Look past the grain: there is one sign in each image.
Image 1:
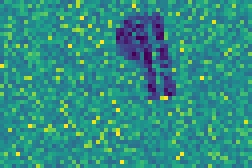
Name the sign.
pilcrow
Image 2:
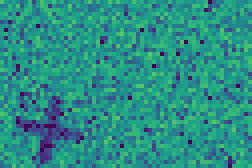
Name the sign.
plus sign
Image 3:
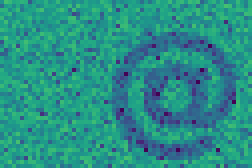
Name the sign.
at sign
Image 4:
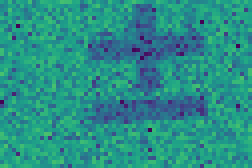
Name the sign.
plus-minus sign
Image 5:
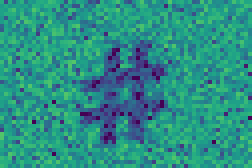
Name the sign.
hash sign
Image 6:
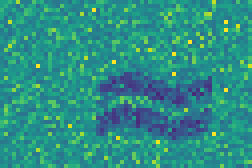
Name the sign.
approximately sign
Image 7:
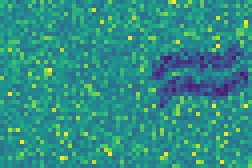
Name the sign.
approximately sign
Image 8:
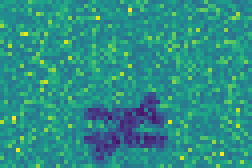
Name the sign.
not-equal sign
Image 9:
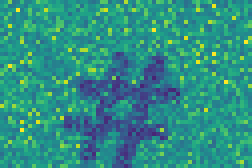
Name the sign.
hash sign
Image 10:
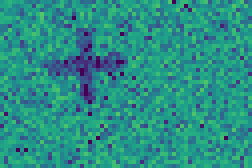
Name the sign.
plus sign
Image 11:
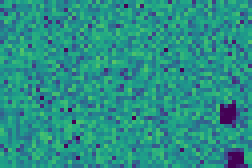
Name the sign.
colon
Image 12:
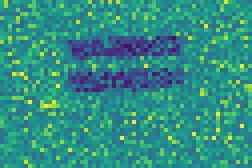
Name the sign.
equals sign
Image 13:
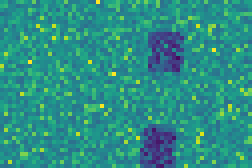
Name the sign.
colon
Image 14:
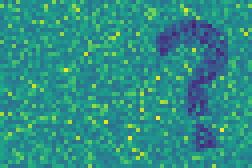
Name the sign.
question mark
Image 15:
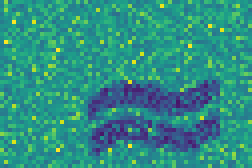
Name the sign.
approximately sign
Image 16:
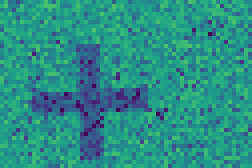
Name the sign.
plus sign
